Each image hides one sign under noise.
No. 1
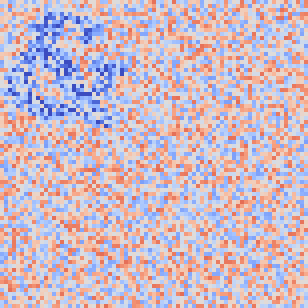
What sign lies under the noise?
ampersand
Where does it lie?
top left
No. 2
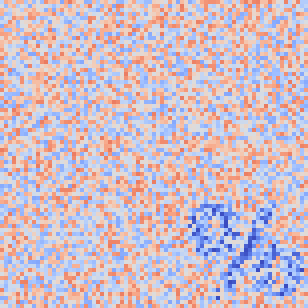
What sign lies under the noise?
percent sign
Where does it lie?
bottom right
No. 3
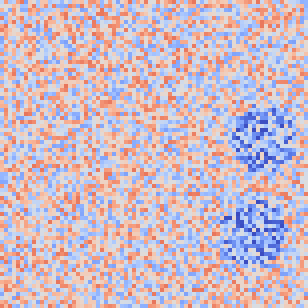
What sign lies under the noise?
colon
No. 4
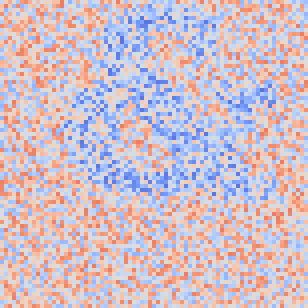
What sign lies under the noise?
ampersand
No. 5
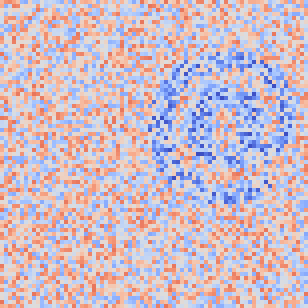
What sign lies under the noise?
at sign
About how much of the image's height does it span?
half
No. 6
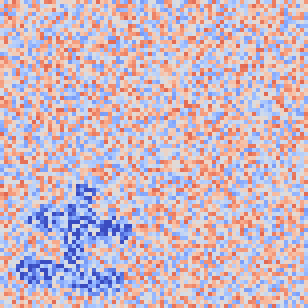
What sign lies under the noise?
plus-minus sign
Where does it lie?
bottom left
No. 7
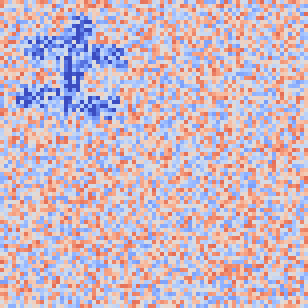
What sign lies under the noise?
plus-minus sign
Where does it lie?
top left
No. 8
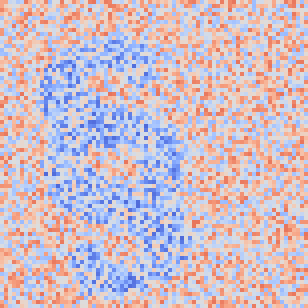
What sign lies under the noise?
section sign
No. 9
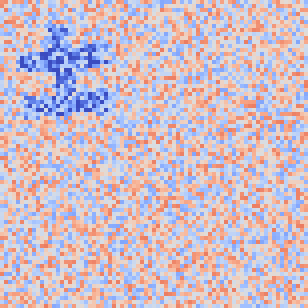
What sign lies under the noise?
plus-minus sign
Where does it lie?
top left
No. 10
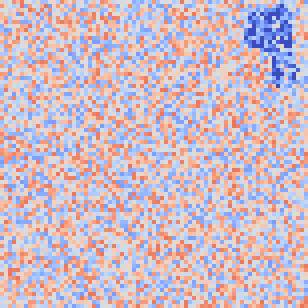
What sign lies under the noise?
pilcrow
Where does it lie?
top right
